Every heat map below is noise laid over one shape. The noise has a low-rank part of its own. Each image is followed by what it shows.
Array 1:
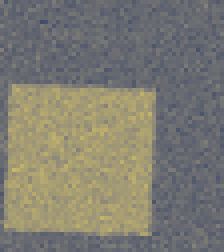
square
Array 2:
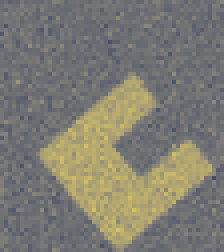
square with a notch
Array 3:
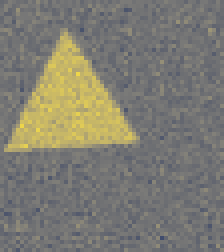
triangle
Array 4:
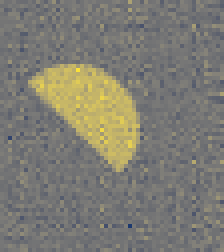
half disc
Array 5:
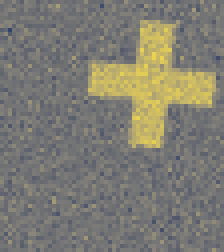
cross
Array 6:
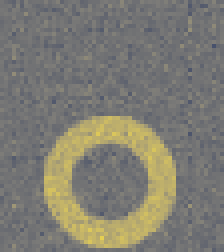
ring
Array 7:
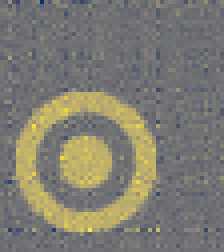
bullseye
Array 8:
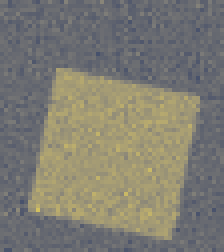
square
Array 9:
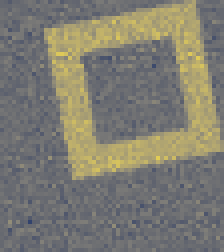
square frame
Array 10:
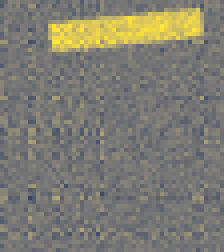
bar
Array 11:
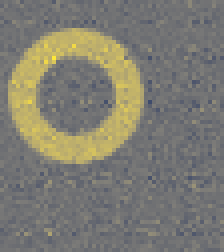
ring
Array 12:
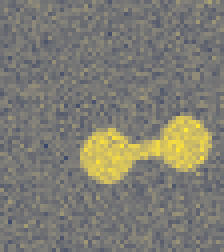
dumbbell
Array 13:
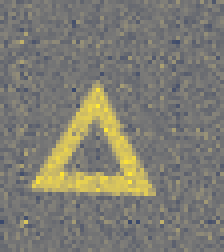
triangle frame
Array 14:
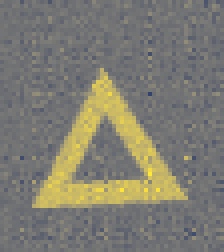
triangle frame
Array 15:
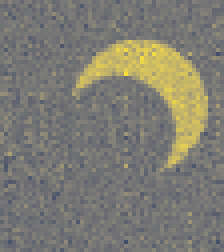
crescent
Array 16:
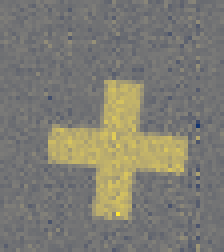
cross
